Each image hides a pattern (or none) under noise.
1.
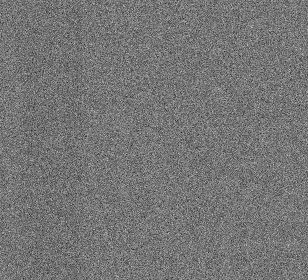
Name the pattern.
one vertical stripe
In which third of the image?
left
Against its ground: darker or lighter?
darker
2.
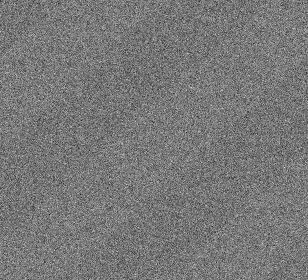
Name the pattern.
diagonal stripes
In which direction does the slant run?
bottom left to top right
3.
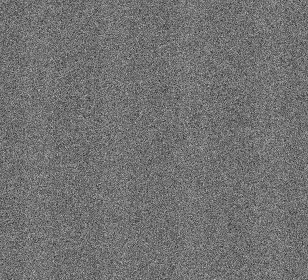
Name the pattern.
vertical stripes
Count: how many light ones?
4
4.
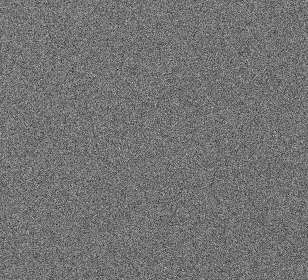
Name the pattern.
a smooth slope
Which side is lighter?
top left
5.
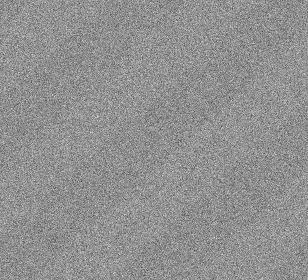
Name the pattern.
diagonal stripes
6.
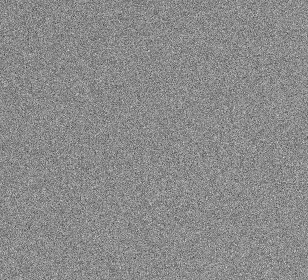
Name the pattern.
a smooth slope
